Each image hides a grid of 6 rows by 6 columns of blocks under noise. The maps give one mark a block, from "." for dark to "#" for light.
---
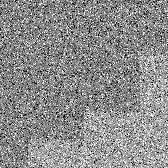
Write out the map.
......
......
.....#
.....#
...###
.#####
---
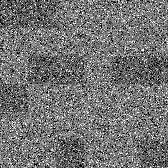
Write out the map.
..####
######
#..#..
.#####
######
##.##.
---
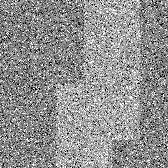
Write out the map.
...##.
...##.
...##.
..###.
..###.
..##..
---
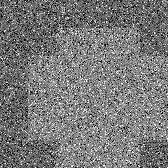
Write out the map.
......
..###.
.#####
.#####
.#####
..###.
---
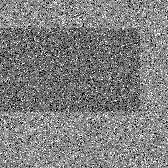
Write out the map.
######
.....#
.....#
.....#
######
######
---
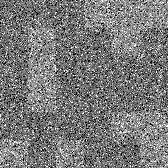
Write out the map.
...###
.#..#.
.#....
.#....
....##
#.#..#
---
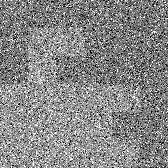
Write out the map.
......
.##...
.#....
#####.
####..
#####.
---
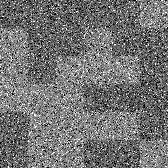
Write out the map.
.....#
#..#..
#.###.
###...
.####.
.##..#
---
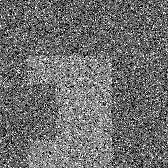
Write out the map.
......
......
.###..
..##..
..##..
.###..
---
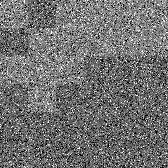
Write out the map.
#.####
.#####
###...
.#....
......
......
